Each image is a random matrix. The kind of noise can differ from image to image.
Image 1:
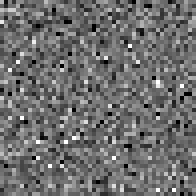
heavy tails
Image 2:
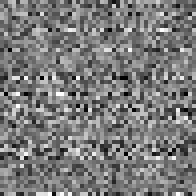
rows of uneven size
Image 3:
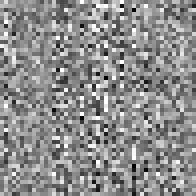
columns of uneven size
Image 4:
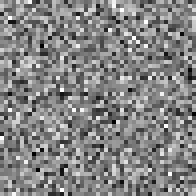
independent entries
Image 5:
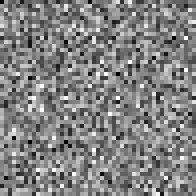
independent entries
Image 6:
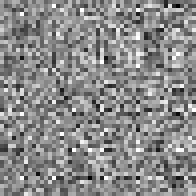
low rank plus noise
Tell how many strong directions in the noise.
one
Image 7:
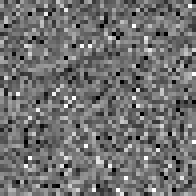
heavy tails
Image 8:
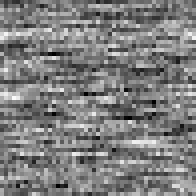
streaked along the rows
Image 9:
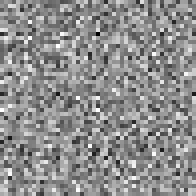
low rank plus noise
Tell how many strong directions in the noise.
two
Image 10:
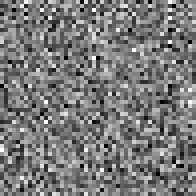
low rank plus noise
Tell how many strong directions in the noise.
one
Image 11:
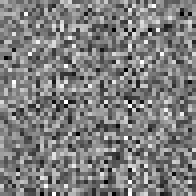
low rank plus noise
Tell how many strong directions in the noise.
one
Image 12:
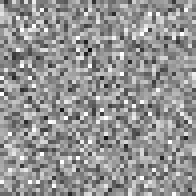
independent entries
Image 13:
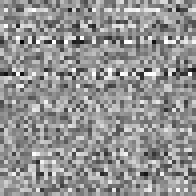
rows of uneven size
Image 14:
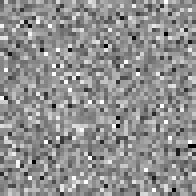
heavy tails
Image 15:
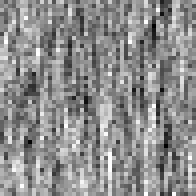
streaked along the columns
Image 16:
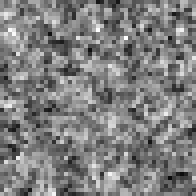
blotchy
